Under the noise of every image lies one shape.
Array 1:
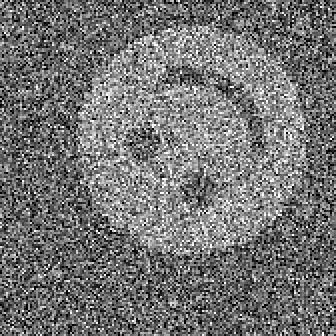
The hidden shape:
smiling face
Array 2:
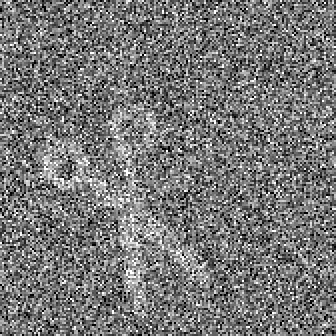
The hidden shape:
pair of scissors
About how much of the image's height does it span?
two thirds
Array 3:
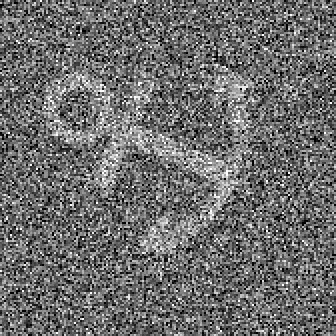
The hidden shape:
anchor
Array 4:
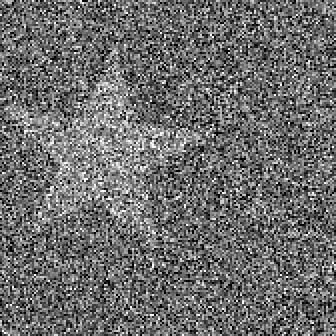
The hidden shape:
star
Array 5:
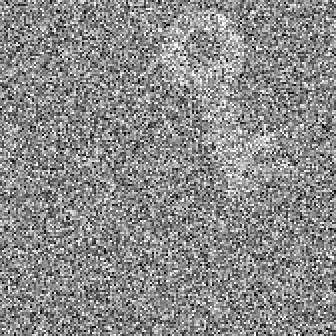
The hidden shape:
key
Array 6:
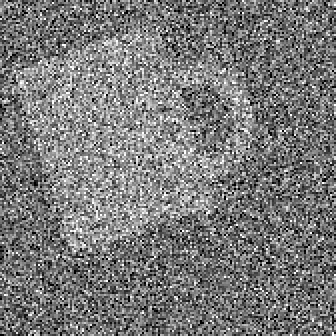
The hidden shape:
cup
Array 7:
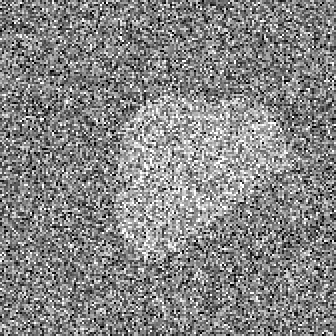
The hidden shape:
cloud
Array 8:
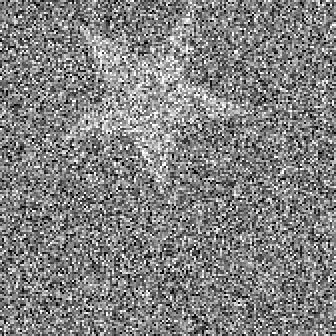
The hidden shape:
star
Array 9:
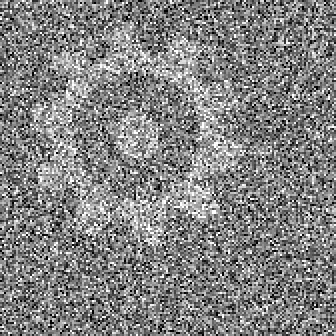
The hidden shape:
gear
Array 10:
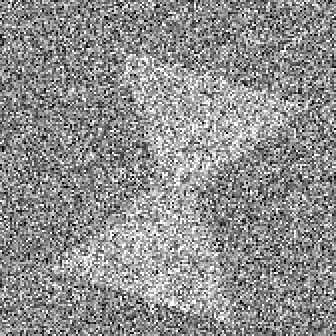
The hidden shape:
bow tie
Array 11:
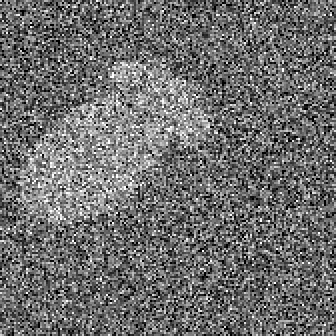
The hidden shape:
footprint
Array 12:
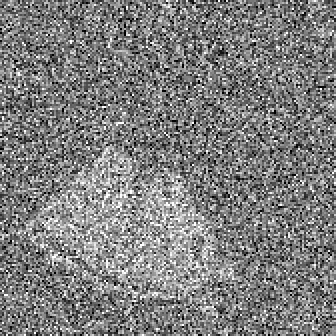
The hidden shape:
chess knight
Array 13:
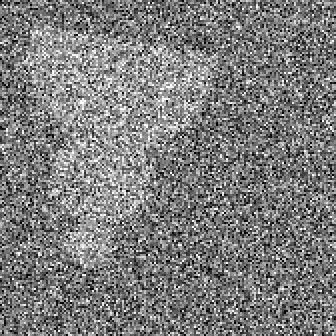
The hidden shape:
chess pawn
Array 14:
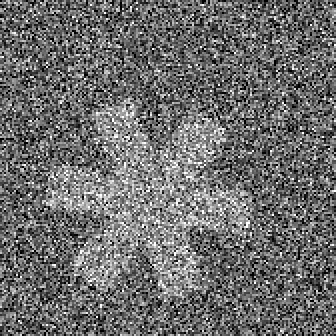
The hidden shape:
asterisk
